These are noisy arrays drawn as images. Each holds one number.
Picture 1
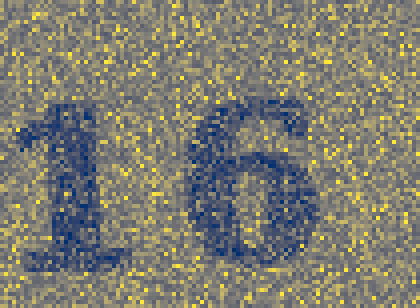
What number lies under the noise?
16
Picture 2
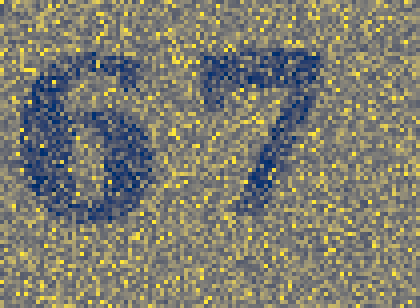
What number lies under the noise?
67
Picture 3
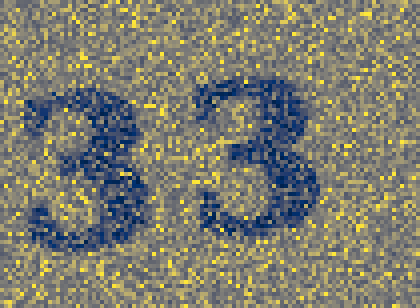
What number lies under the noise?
33
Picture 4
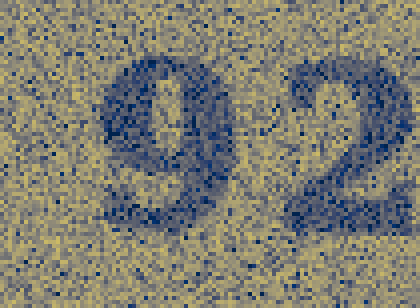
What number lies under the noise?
92
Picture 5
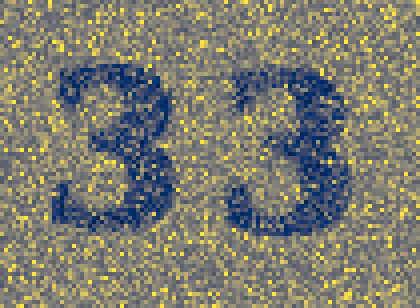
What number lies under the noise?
33
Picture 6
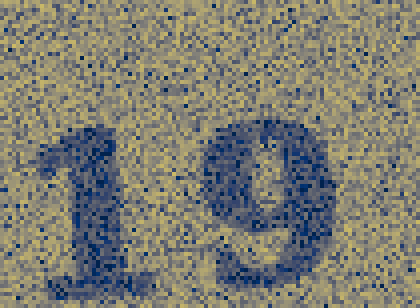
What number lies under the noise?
19
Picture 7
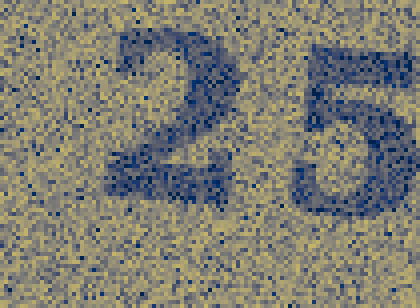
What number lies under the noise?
25
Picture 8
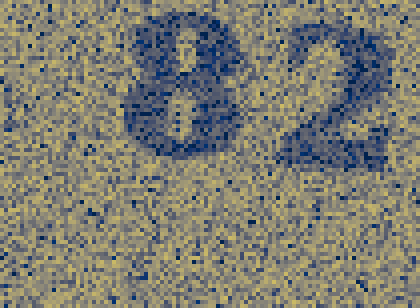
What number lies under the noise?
82
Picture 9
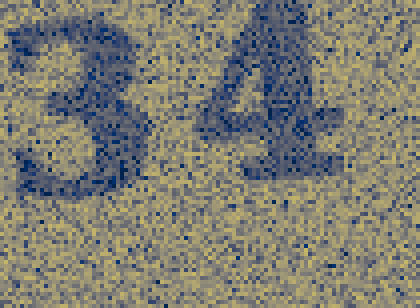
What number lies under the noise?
34
